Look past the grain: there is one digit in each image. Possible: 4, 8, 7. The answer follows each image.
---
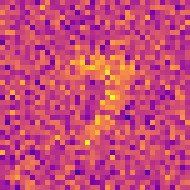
7
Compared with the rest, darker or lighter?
lighter
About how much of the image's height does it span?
half
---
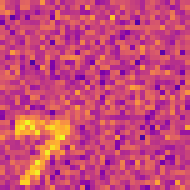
7
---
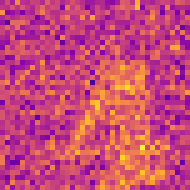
4
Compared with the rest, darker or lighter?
lighter
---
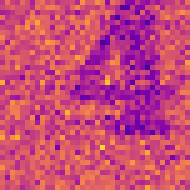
4
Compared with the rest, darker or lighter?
darker
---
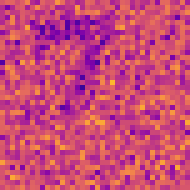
7
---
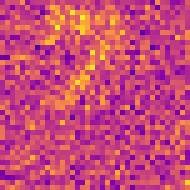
7
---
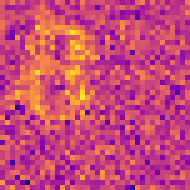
8
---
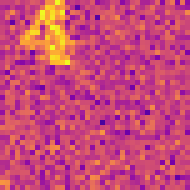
4
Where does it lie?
top left
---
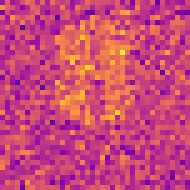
8
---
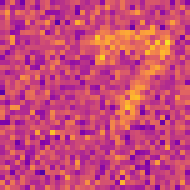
7
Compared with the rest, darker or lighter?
lighter
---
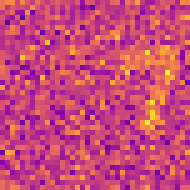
7
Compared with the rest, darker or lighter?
lighter
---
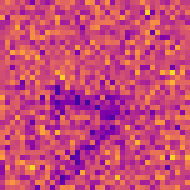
7
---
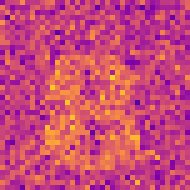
8
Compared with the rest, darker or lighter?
lighter
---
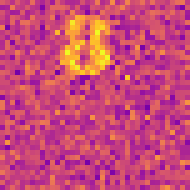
8
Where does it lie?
top middle
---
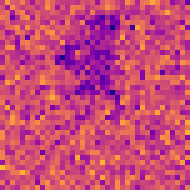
4
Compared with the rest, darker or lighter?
darker
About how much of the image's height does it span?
half
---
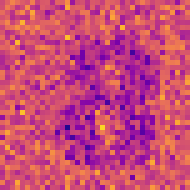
8
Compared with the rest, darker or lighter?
darker
